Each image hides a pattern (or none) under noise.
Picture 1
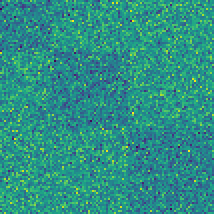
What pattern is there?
blocks along the diagonal
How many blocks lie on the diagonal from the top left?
3
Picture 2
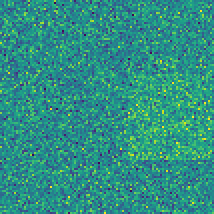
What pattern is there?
one block
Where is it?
middle right
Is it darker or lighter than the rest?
lighter
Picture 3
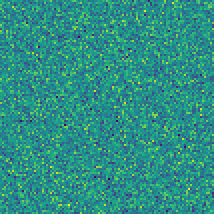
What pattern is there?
only noise
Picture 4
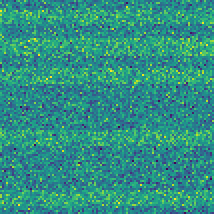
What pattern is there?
bands of rows
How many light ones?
5
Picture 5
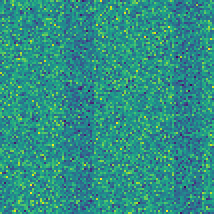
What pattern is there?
bands of columns
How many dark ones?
2
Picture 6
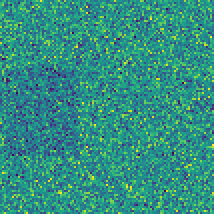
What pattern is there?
one block
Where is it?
middle left
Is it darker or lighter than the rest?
darker
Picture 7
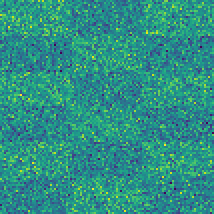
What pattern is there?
a checkerboard
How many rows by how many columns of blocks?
6 by 3
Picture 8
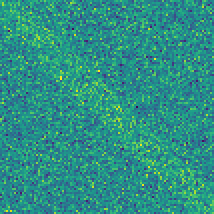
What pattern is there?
a diagonal band
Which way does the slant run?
top left to bottom right
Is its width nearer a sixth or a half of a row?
a sixth
